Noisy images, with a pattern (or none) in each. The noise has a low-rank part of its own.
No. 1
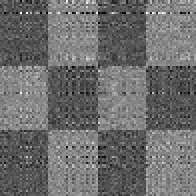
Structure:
a checkerboard
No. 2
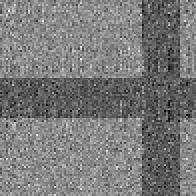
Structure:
bands of rows crossing bands of columns
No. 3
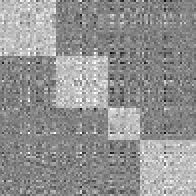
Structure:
blocks along the diagonal
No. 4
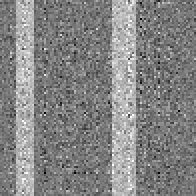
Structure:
bands of columns
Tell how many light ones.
2
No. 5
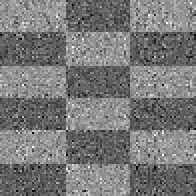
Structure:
a checkerboard
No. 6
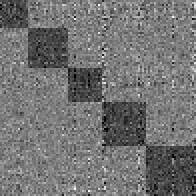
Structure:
blocks along the diagonal
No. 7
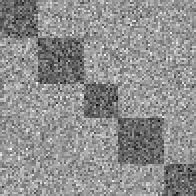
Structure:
blocks along the diagonal
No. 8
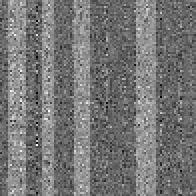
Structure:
bands of columns
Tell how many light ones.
4
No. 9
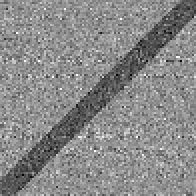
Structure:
a diagonal band
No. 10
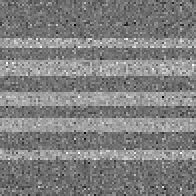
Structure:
bands of rows
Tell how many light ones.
5
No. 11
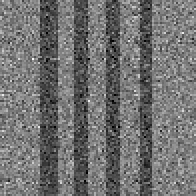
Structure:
bands of columns
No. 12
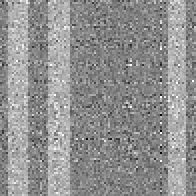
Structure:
bands of columns
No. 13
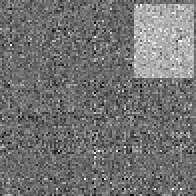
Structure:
one block
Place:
top right
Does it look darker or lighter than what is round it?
lighter
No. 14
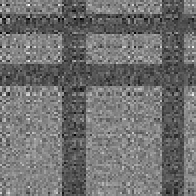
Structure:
bands of rows crossing bands of columns
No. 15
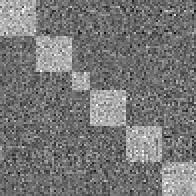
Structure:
blocks along the diagonal
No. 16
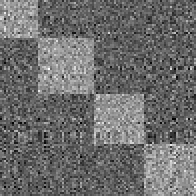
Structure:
blocks along the diagonal
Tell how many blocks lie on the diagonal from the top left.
4
